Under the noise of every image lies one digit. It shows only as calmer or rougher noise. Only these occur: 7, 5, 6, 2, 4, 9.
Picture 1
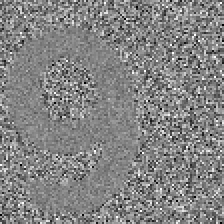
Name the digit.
9
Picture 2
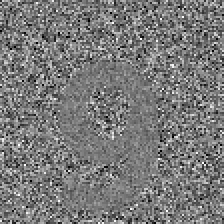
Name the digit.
9
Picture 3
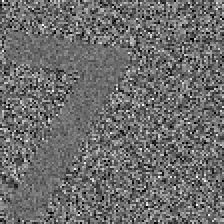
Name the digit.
7
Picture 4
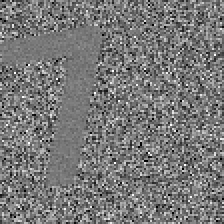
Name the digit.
7
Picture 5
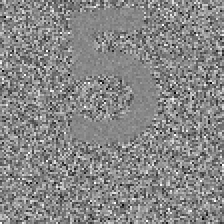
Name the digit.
5
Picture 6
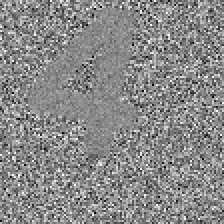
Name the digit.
4
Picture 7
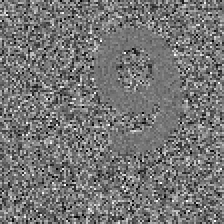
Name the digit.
9
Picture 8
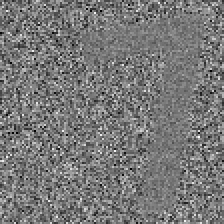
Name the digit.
7
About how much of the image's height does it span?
nearly all
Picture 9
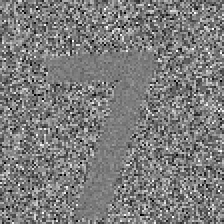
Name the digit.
7
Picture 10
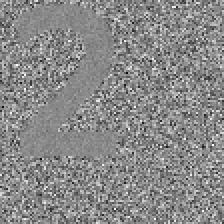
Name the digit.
2
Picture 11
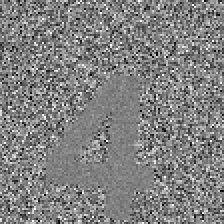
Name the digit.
4
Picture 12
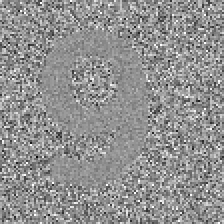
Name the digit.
9
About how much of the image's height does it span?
two thirds
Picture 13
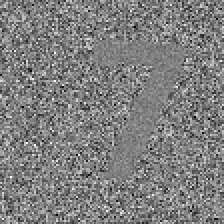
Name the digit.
7
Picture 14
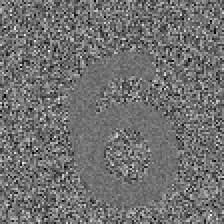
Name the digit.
6
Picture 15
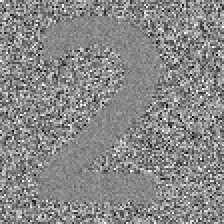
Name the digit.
2
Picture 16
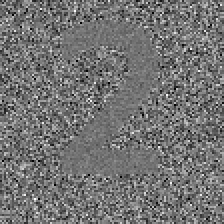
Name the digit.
2
